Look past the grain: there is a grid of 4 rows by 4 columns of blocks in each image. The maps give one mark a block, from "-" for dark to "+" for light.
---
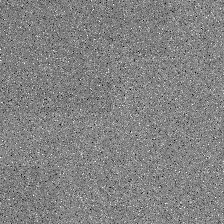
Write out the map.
---+
--++
++++
-+++
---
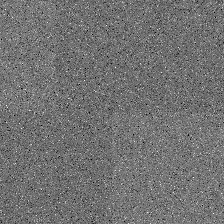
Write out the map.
+---
+---
--++
--++
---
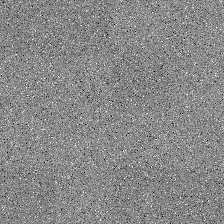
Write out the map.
--++
++-+
++++
-+--
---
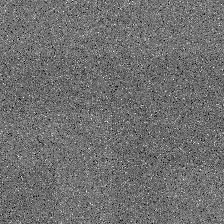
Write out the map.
++++
----
++--
-+-+
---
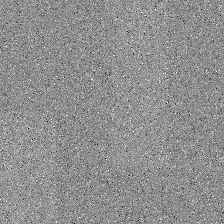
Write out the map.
--+-
--+-
+-+-
+---
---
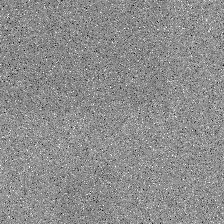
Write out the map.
---+
---+
++++
+-++
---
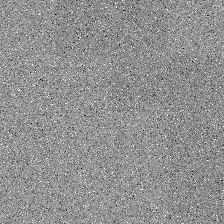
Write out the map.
+--+
++--
+++-
+++-
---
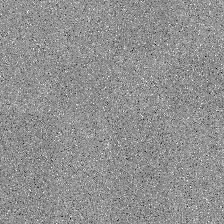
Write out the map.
++-+
+-+-
-+-+
-+-+
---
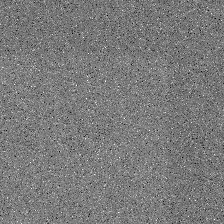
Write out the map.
----
+++-
+++-
+++-
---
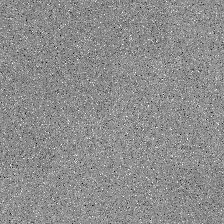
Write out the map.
---+
--++
-+++
+++-
